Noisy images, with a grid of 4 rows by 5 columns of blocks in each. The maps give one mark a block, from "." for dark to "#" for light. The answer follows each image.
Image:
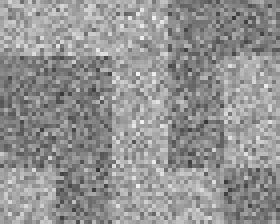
###..
..#.#
..#.#
#.##.
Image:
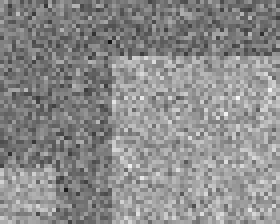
.....
..###
..###
#.###
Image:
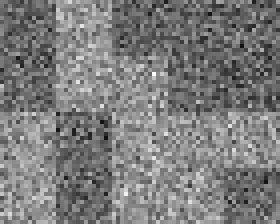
.#...
.##..
#.###
#.##.
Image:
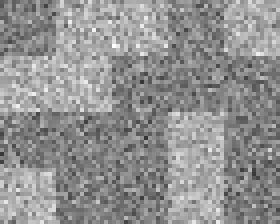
.##.#
##...
...#.
#..#.
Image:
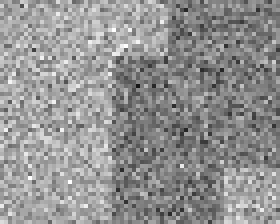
###..
##...
##...
##..#
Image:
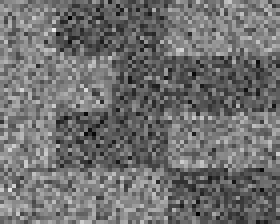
#..##
##...
#..##
###..
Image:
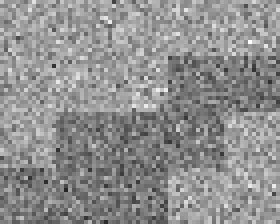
#####
###..
#...#
...##
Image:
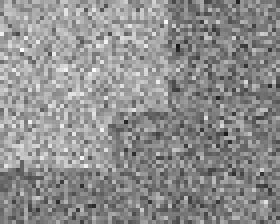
###..
###..
##...
.....
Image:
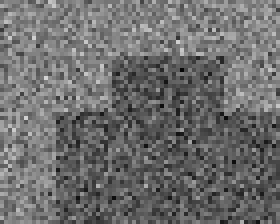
#####
##..#
#....
#....
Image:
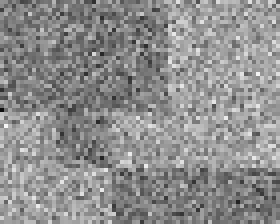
...##
...##
#.###
##...
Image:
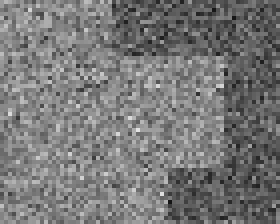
##...
####.
####.
###..
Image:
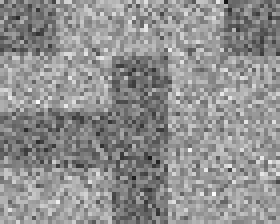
.###.
##.##
...##
##.##
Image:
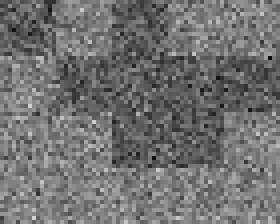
.#.##
#....
##..#
#####
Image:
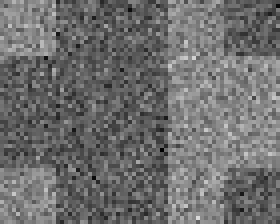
#..#.
...##
...##
#..#.
